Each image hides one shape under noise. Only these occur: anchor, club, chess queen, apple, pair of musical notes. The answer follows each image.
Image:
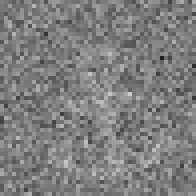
anchor
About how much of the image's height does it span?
two thirds
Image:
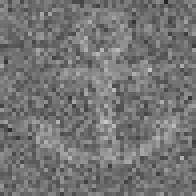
anchor
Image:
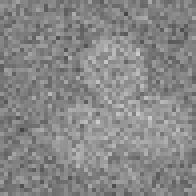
club
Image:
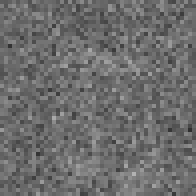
pair of musical notes
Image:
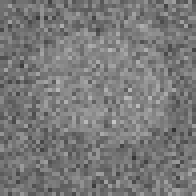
apple
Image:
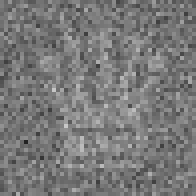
chess queen
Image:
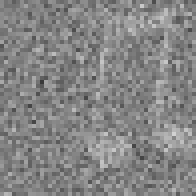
pair of musical notes
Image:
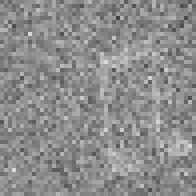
pair of musical notes
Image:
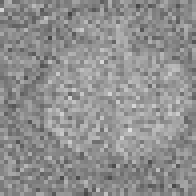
apple
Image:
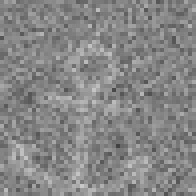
anchor
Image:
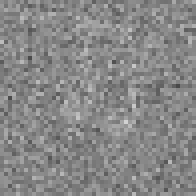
pair of musical notes
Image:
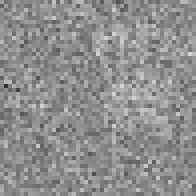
chess queen
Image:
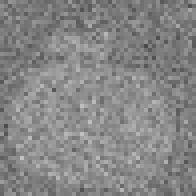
apple
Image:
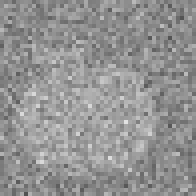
apple
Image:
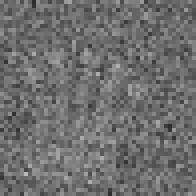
chess queen
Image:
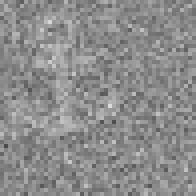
anchor
